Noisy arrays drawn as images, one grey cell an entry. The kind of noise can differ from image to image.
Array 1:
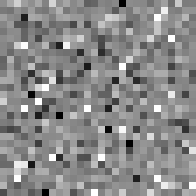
heavy tails
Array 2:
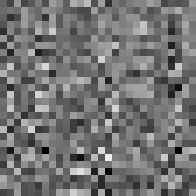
low rank plus noise
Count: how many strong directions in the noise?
three or four
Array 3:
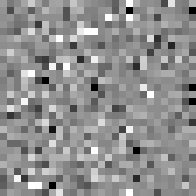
heavy tails
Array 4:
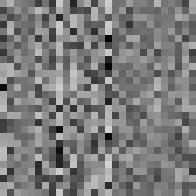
columns of uneven size
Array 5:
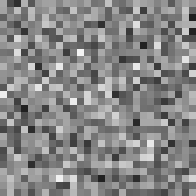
independent entries
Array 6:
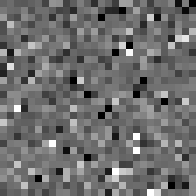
heavy tails
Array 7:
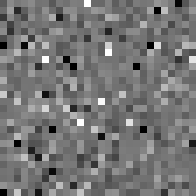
heavy tails
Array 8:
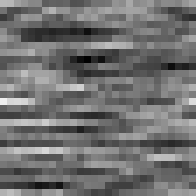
streaked along the rows
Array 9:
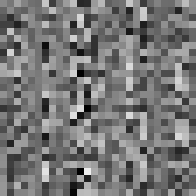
columns of uneven size
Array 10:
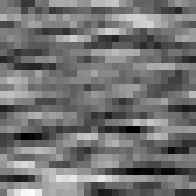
streaked along the rows
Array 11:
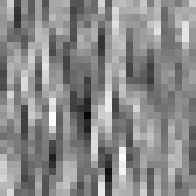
streaked along the columns
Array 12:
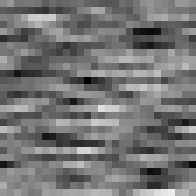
streaked along the rows
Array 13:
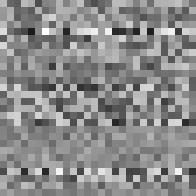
rows of uneven size
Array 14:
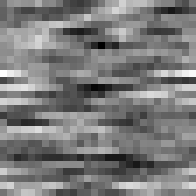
streaked along the rows
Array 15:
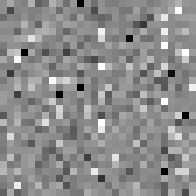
heavy tails
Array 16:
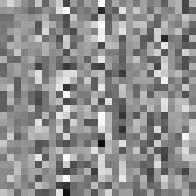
columns of uneven size
